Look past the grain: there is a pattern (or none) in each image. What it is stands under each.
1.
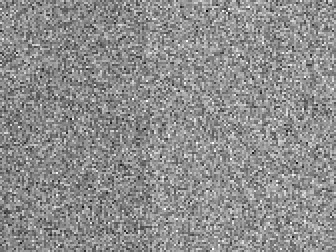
a sharp edge
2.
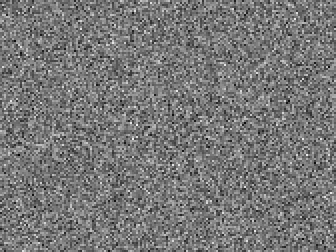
only noise
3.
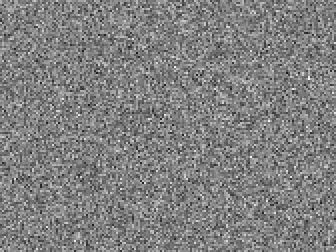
only noise
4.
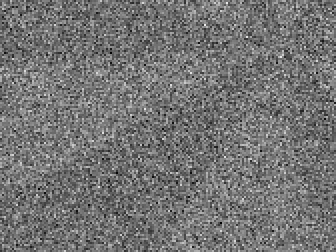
spokes from one point
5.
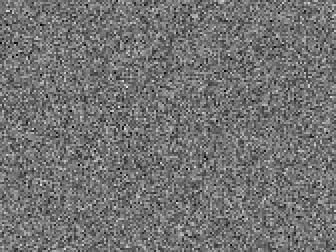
only noise
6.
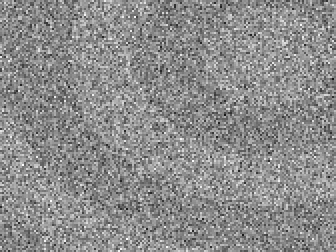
rings round one point
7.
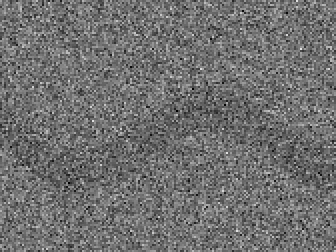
a wavy band
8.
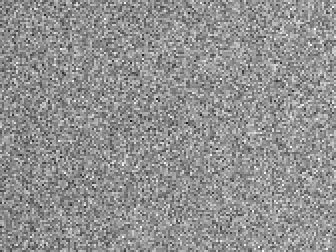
a smooth slope
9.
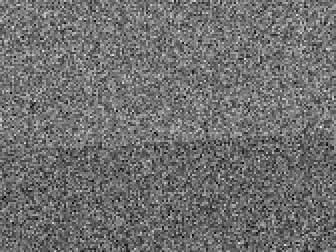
a sharp edge
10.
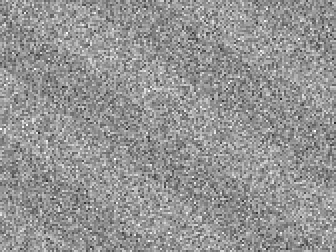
diagonal stripes
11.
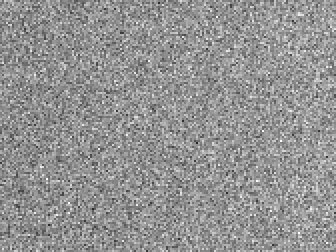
a smooth slope
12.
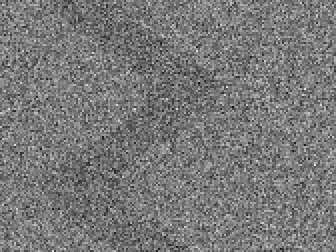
a wavy band
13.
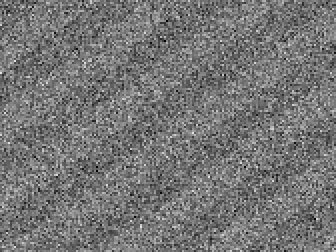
diagonal stripes
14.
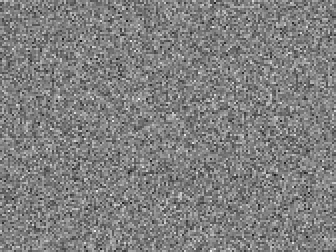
only noise
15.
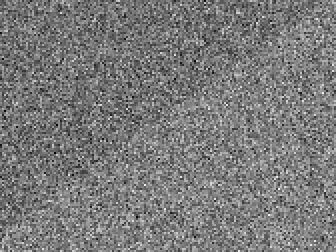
a sharp edge
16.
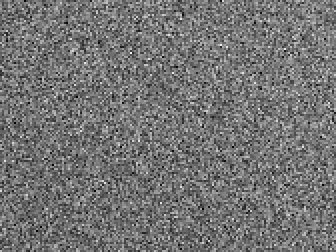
a smooth slope
